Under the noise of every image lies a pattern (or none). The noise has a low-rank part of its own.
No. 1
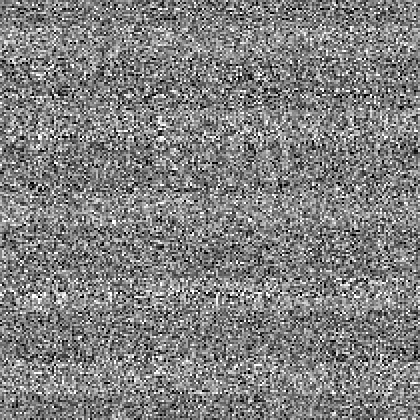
horizontal stripes
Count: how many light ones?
5
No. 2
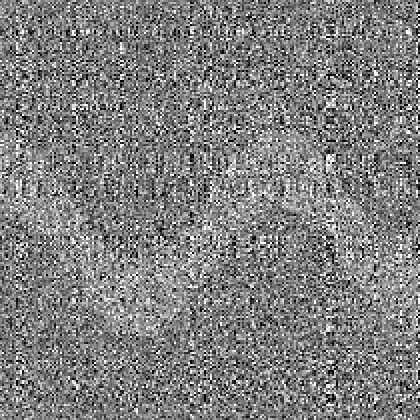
a wavy band
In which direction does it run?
left to right
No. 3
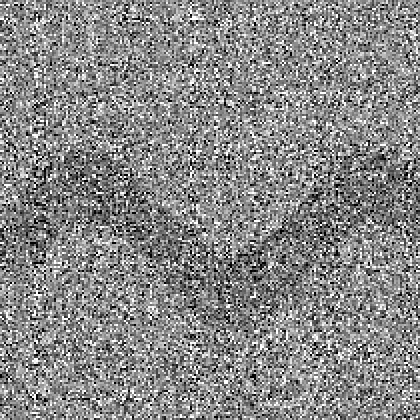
a wavy band
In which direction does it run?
left to right
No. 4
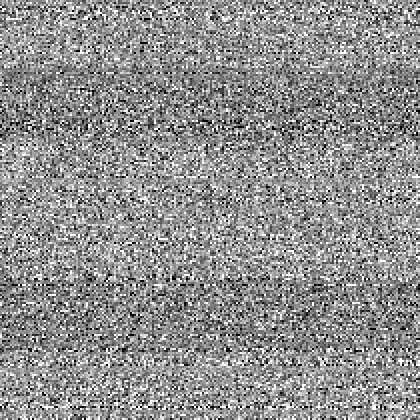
horizontal stripes
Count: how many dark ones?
2
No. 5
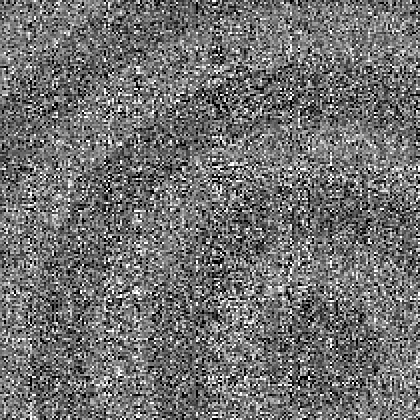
rings round one point
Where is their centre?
bottom right
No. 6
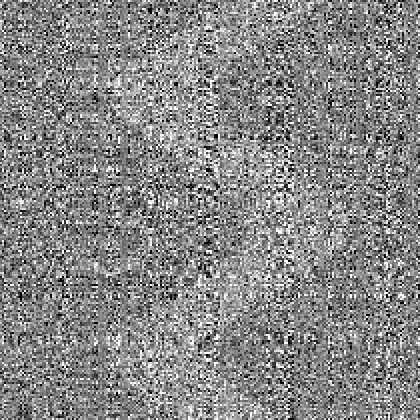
a wavy band
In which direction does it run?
top to bottom
